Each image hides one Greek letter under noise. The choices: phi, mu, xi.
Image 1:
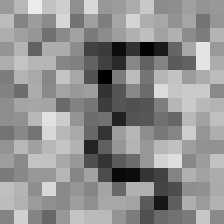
dark xi
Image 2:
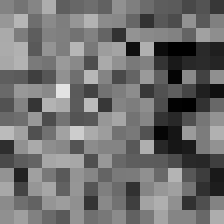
dark xi
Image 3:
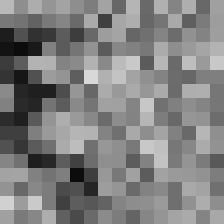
dark xi
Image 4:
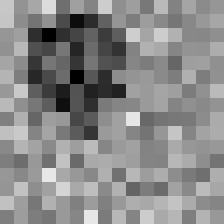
dark phi
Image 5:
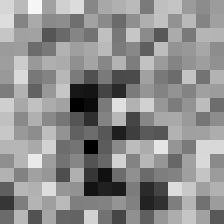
dark xi
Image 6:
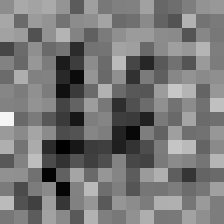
dark mu
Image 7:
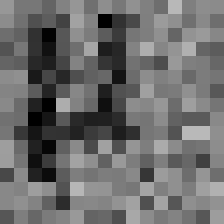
dark mu
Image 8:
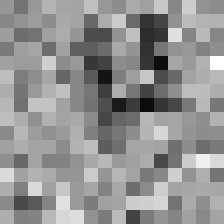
dark mu
